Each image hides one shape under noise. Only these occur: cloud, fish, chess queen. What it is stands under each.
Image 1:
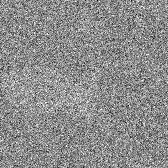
fish
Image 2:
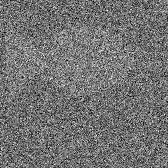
fish
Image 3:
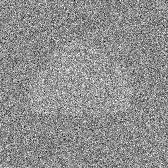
cloud
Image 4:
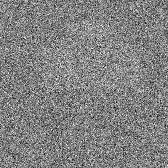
cloud
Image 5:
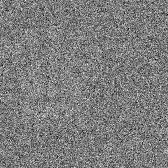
chess queen
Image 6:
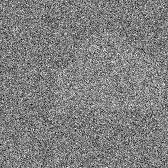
cloud
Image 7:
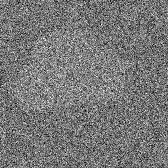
cloud
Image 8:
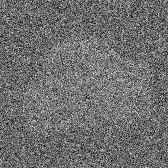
cloud
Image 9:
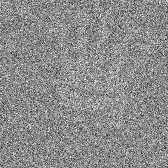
chess queen
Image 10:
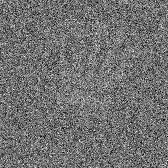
chess queen
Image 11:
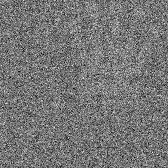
chess queen
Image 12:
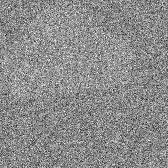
cloud
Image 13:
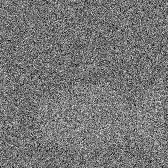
fish
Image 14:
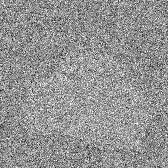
cloud
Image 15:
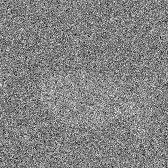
fish
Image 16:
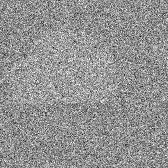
cloud
